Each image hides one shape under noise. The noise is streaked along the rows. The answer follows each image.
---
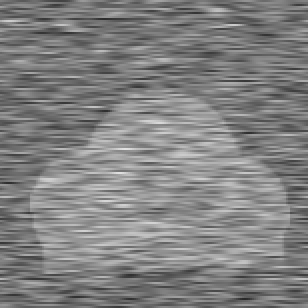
cloud
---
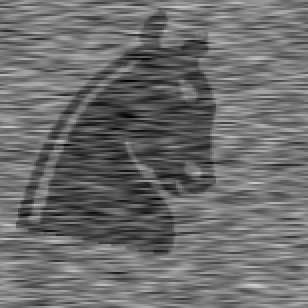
chess knight
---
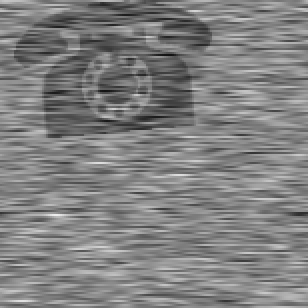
telephone
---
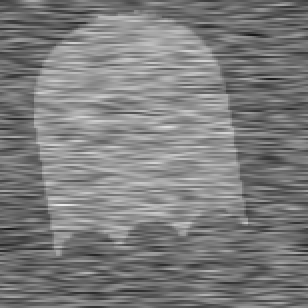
ghost
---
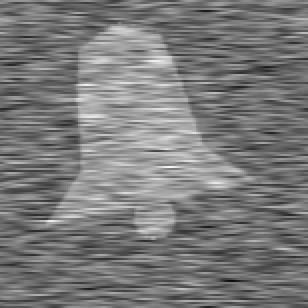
bell
